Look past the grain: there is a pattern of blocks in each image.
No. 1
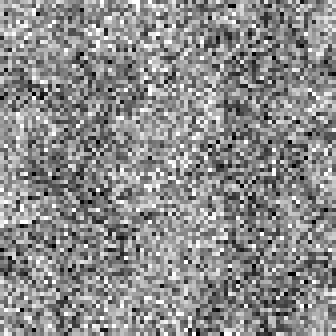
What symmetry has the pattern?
top and bottom mirror each other
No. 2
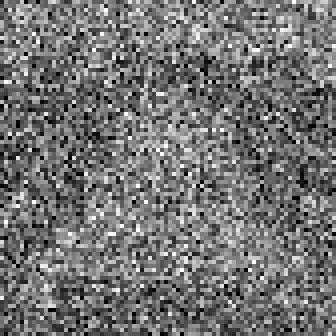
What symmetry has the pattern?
left and right mirror each other
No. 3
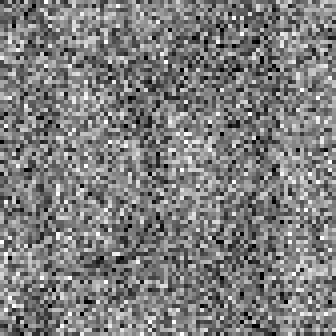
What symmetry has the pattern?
top and bottom mirror each other
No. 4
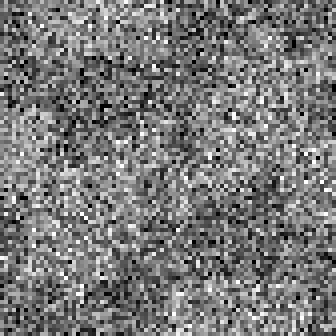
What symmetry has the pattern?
the same after a half turn
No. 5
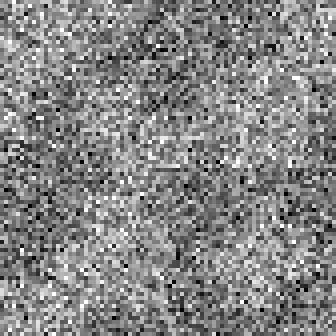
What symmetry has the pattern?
mirrored about the diagonal from the top left
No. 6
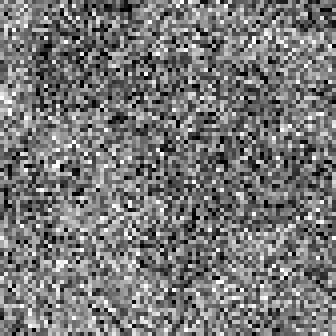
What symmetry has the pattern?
no symmetry
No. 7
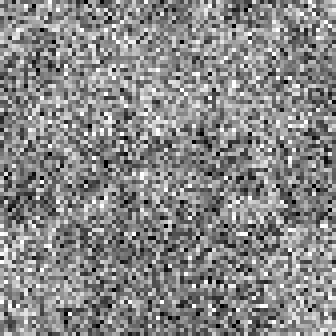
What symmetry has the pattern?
left and right mirror each other
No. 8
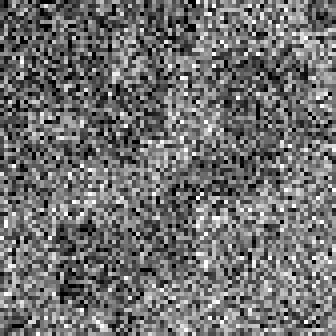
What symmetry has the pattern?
mirrored about the diagonal from the top left
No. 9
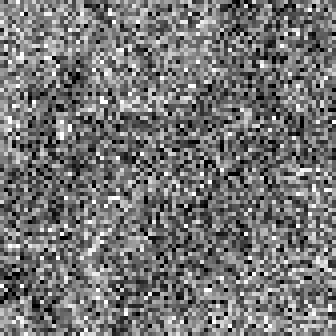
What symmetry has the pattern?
no symmetry
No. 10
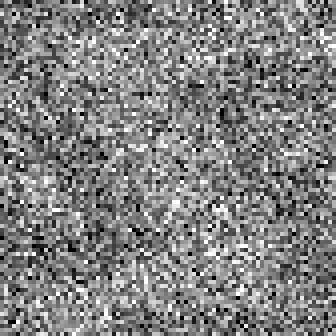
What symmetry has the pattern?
the same after a half turn
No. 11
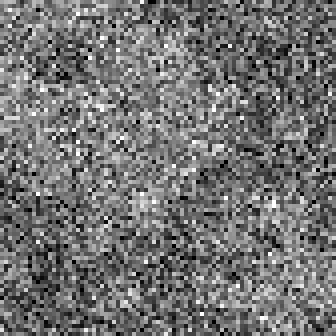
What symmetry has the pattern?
mirrored about the diagonal from the top left
